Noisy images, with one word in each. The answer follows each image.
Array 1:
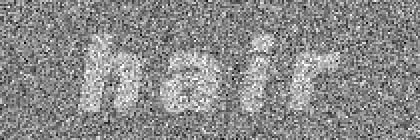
hair
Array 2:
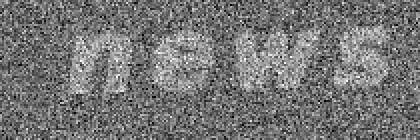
news
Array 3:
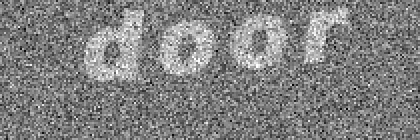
door
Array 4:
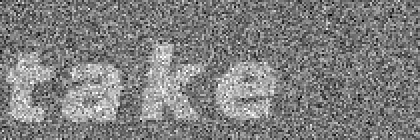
take
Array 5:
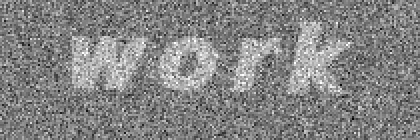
work
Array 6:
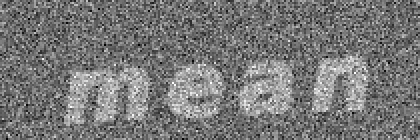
mean
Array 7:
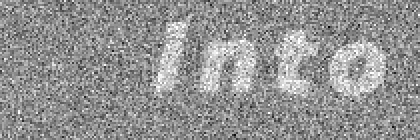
into
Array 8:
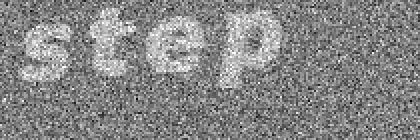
step
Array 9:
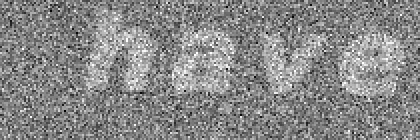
have
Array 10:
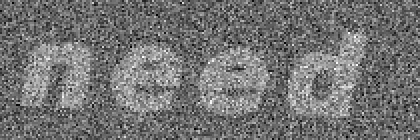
need
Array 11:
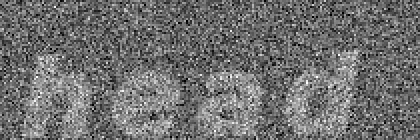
head
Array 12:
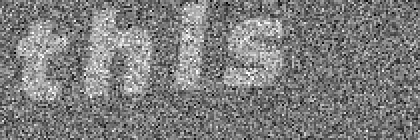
this
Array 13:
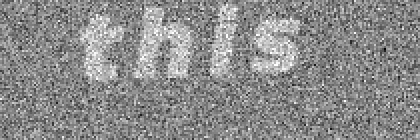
this
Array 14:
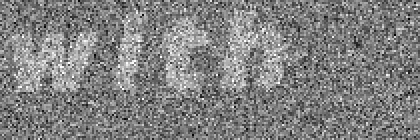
with
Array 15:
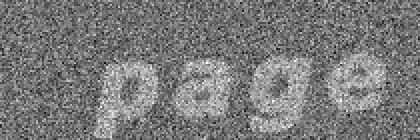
page
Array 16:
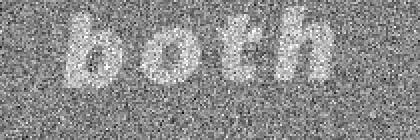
both
